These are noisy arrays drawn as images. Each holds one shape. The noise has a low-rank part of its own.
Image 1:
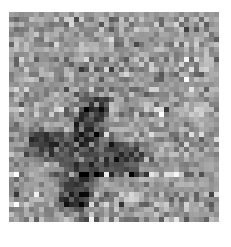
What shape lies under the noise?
cross
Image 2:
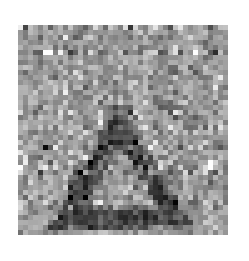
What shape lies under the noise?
triangle frame
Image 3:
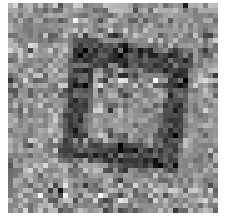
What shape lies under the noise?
square frame
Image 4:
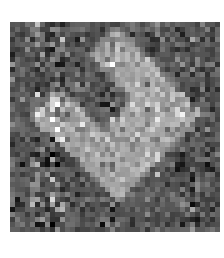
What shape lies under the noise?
square with a notch
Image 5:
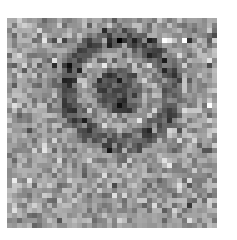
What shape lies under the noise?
bullseye
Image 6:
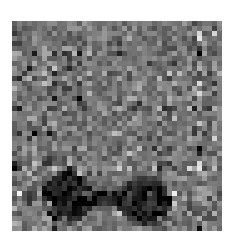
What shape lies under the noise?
dumbbell
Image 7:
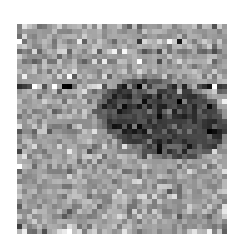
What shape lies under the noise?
ellipse
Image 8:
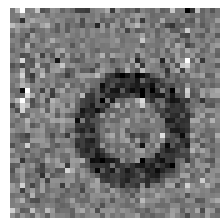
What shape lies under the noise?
ring
